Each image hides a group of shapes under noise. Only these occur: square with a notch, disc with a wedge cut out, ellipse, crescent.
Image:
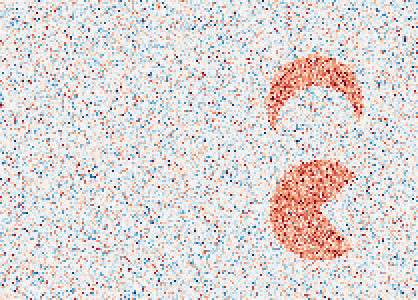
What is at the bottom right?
disc with a wedge cut out
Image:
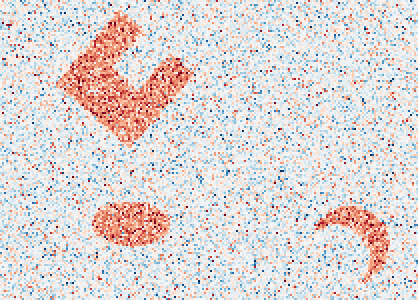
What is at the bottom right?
crescent
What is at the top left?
square with a notch
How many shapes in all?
3
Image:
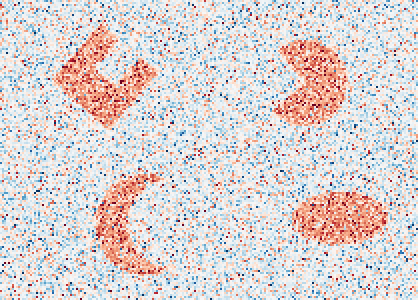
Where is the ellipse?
bottom right
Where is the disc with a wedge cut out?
top right
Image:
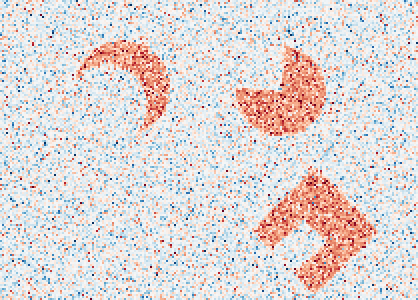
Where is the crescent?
top left
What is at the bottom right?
square with a notch
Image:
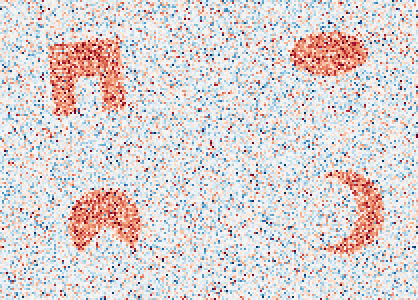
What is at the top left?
square with a notch
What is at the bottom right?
crescent
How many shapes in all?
4
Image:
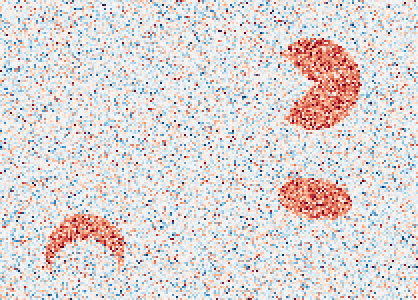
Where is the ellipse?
bottom right
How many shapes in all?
3
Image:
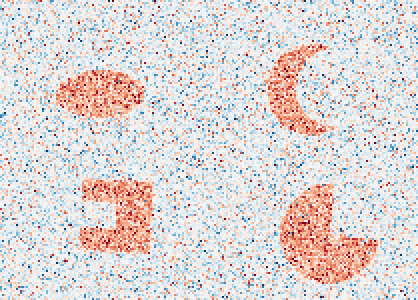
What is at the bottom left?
square with a notch
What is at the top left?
ellipse
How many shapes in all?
4
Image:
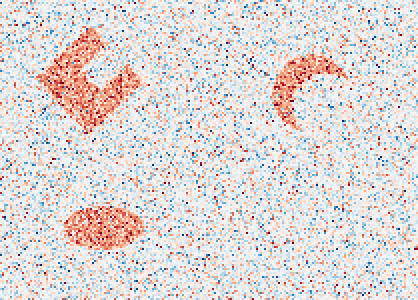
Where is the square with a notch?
top left
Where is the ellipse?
bottom left
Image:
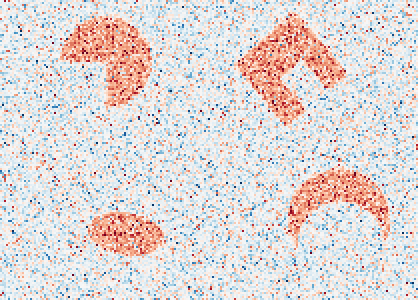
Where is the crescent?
bottom right
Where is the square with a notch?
top right
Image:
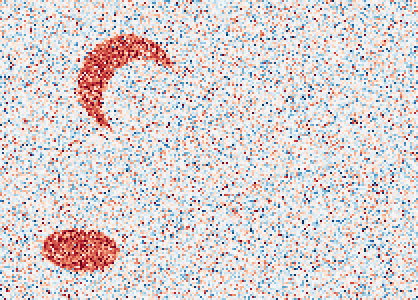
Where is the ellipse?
bottom left
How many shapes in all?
2
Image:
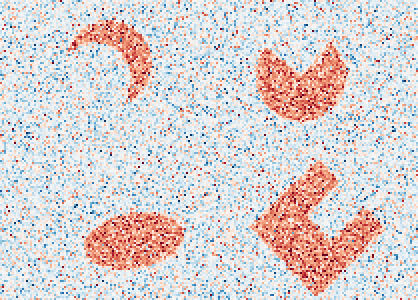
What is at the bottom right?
square with a notch
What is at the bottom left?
ellipse
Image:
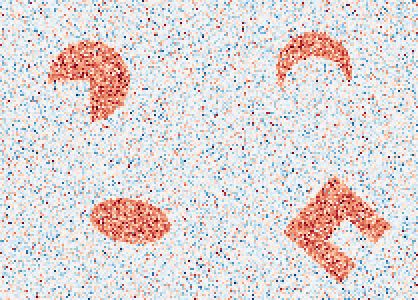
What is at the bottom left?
ellipse
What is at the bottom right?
square with a notch
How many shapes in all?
4
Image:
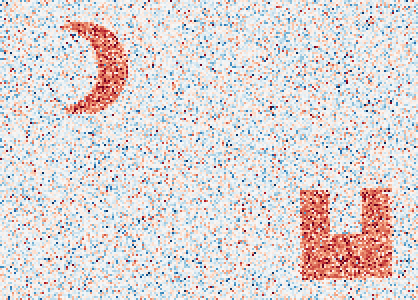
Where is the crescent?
top left
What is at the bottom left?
nothing
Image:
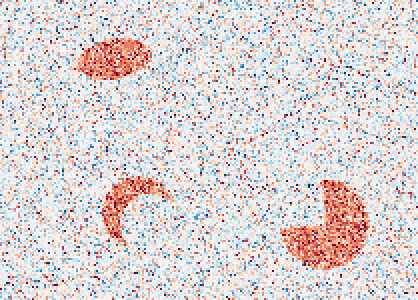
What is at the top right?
nothing
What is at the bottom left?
crescent
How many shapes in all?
3
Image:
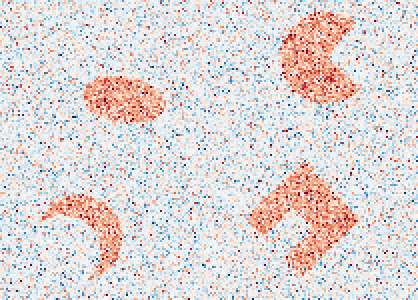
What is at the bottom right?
square with a notch
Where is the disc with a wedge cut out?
top right
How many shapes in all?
4
